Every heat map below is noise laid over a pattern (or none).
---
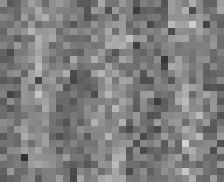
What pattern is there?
vertical stripes
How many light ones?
3
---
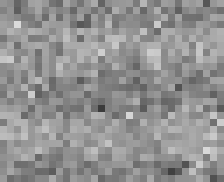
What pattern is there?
horizontal stripes
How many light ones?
2
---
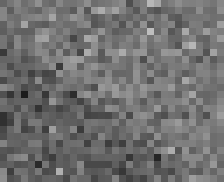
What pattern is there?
a sharp edge
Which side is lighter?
top right
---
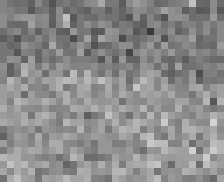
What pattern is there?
a sharp edge
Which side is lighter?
bottom
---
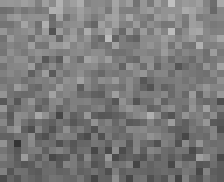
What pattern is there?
a smooth slope
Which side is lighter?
top
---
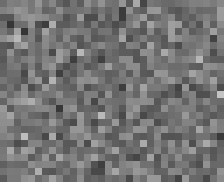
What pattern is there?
only noise
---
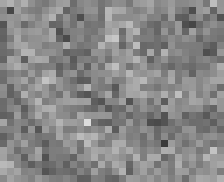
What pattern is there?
rings round one point
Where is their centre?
top right
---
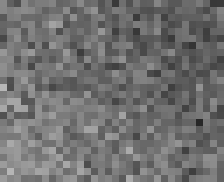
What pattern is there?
a smooth slope
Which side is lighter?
bottom left
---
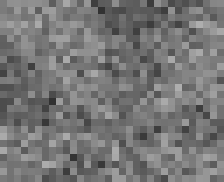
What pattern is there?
spokes from one point
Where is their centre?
bottom middle
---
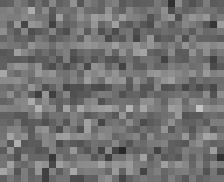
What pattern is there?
horizontal stripes
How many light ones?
6
